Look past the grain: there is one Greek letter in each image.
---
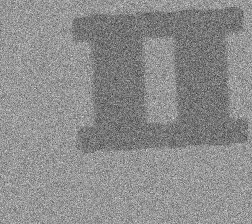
pi
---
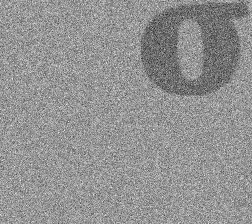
sigma
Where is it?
top right
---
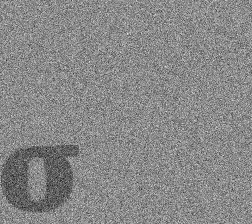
sigma
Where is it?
bottom left
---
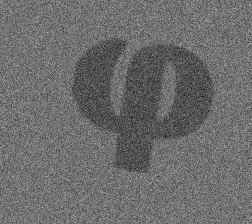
phi
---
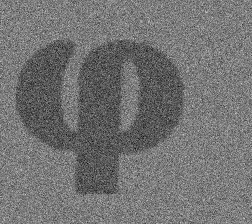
phi
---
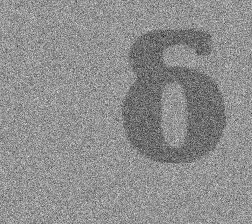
delta
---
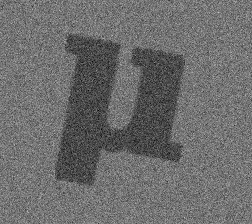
mu
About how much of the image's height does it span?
two thirds
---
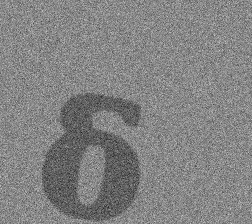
delta
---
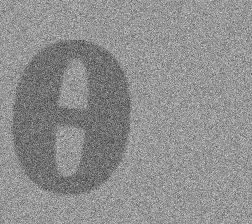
theta
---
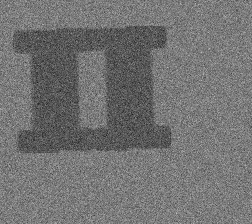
pi
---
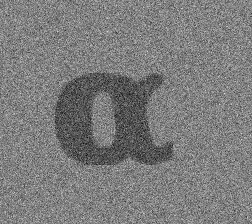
alpha
